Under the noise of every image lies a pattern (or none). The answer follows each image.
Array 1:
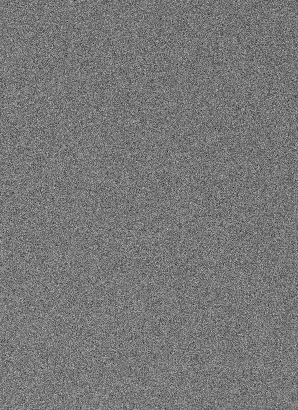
a smooth slope
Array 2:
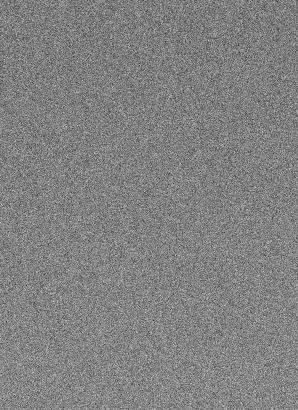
a smooth slope
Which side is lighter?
bottom
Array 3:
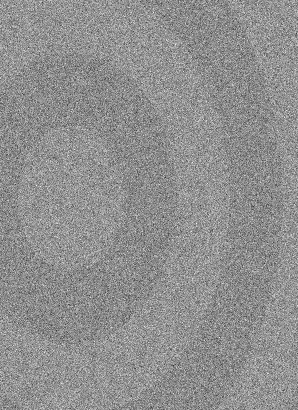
rings round one point
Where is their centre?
middle left
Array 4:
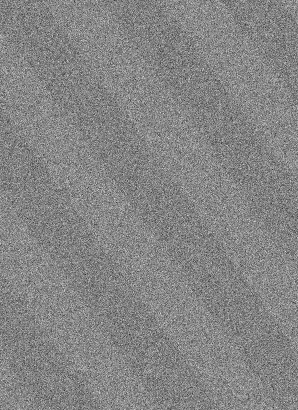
diagonal stripes
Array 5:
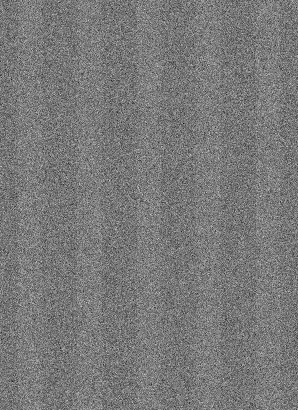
vertical stripes
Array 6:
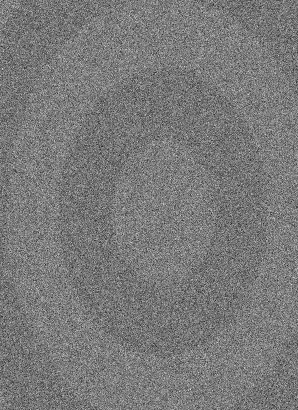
rings round one point
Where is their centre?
centre
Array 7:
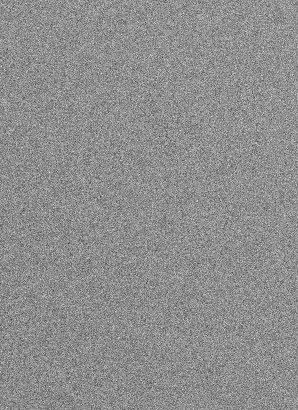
a smooth slope
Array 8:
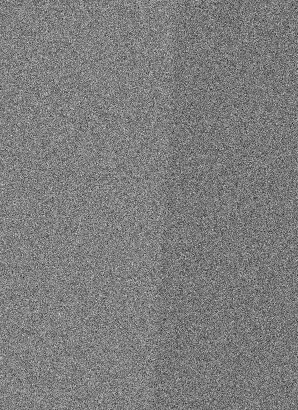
a sharp edge
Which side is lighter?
left
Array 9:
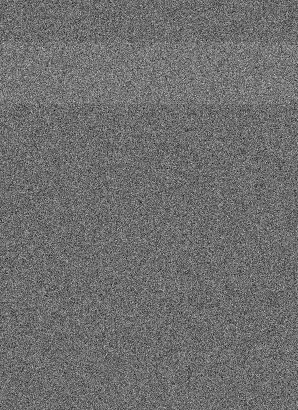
one horizontal stripe
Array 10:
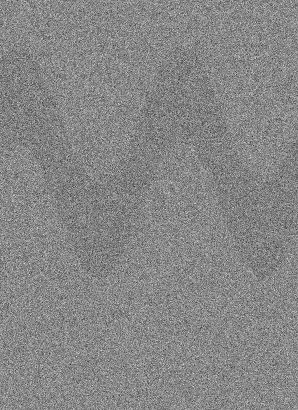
a wavy band
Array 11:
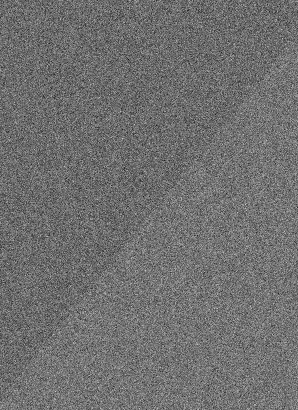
a sharp edge
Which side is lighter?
bottom right
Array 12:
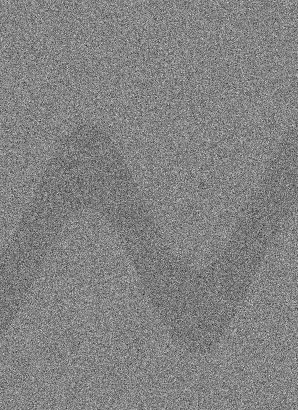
a wavy band
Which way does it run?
left to right
